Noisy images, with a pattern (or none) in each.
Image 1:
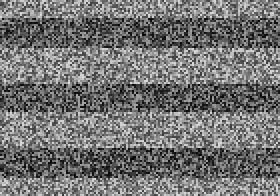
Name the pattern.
horizontal stripes
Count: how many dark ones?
3
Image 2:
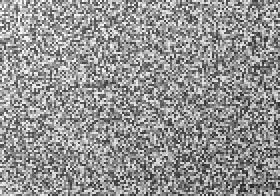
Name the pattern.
a smooth slope
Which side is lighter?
top left
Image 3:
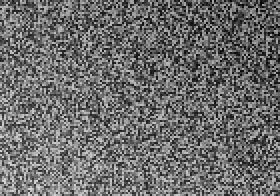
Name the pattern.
a smooth slope
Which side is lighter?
bottom left
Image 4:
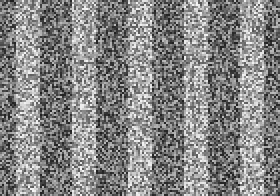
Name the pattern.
vertical stripes
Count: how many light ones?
5
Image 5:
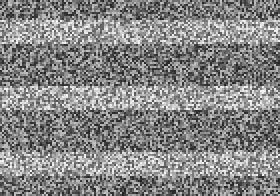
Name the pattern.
horizontal stripes
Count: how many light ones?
3
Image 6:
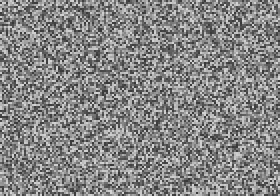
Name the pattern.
only noise
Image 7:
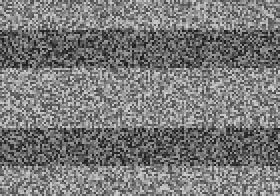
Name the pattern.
horizontal stripes
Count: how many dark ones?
2
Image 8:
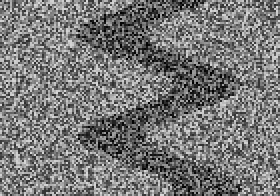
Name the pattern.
a wavy band
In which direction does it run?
top to bottom
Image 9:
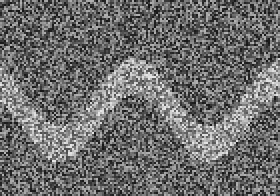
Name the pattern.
a wavy band
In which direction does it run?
left to right
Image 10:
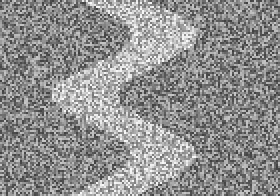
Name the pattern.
a wavy band
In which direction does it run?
top to bottom
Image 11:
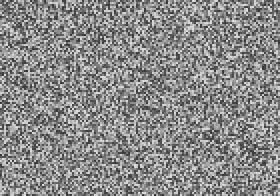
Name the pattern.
only noise
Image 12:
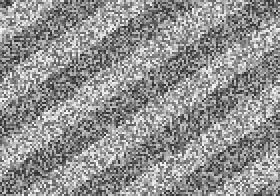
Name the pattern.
diagonal stripes
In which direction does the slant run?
bottom left to top right
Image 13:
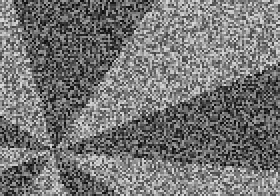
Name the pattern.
spokes from one point
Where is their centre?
bottom left
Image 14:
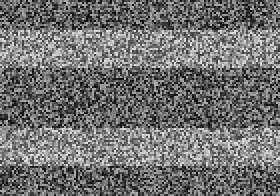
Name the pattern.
horizontal stripes
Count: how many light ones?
2
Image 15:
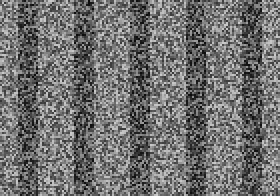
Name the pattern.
vertical stripes
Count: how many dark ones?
5
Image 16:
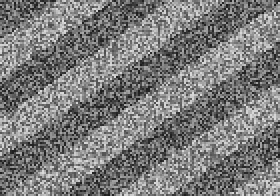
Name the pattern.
diagonal stripes
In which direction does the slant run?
bottom left to top right
